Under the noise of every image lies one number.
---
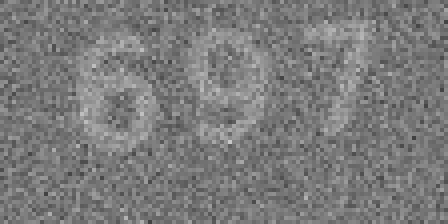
697
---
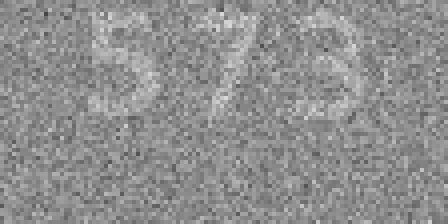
573
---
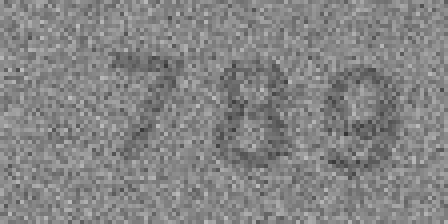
789
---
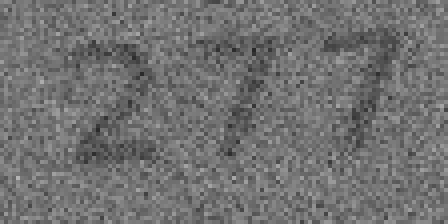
277
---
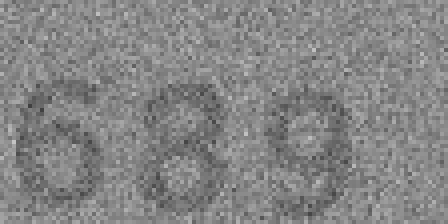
689
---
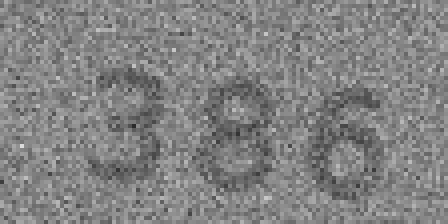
386
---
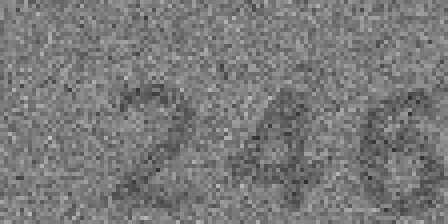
246
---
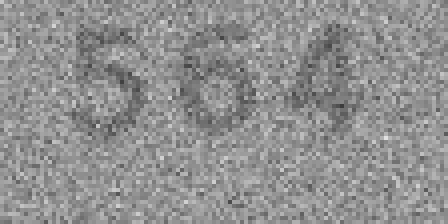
564
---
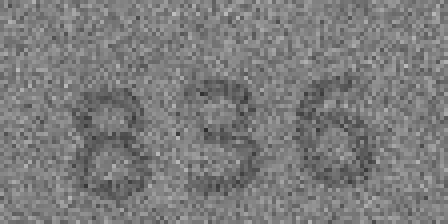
836
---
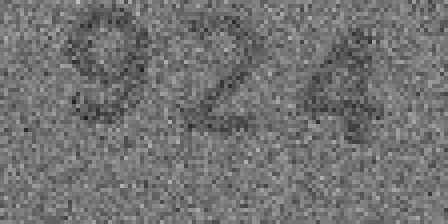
924
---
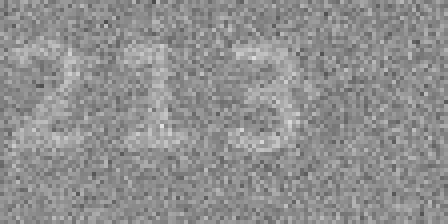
213
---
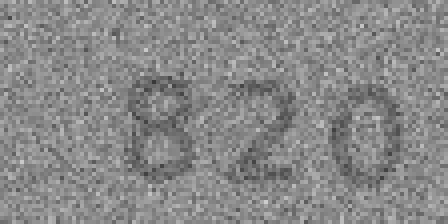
820
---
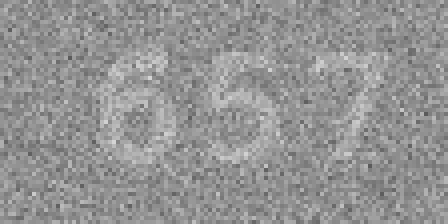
657
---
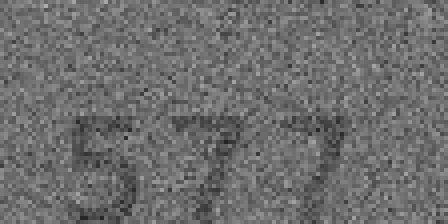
577
